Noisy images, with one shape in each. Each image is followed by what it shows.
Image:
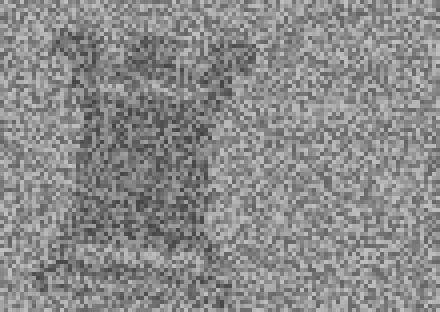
chess rook
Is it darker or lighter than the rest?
darker
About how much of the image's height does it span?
nearly all
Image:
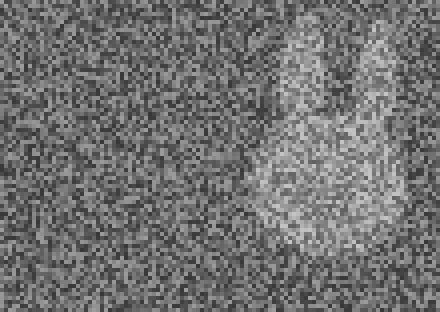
rabbit's head
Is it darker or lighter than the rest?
lighter
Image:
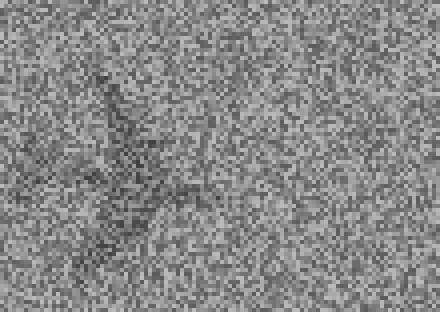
airplane
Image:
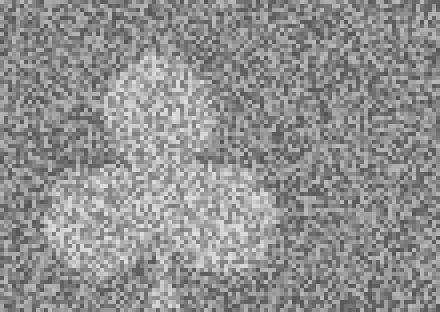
club
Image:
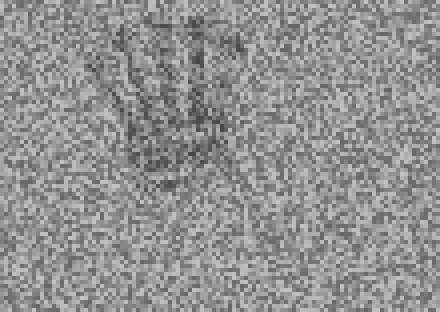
chess queen
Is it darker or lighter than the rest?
darker
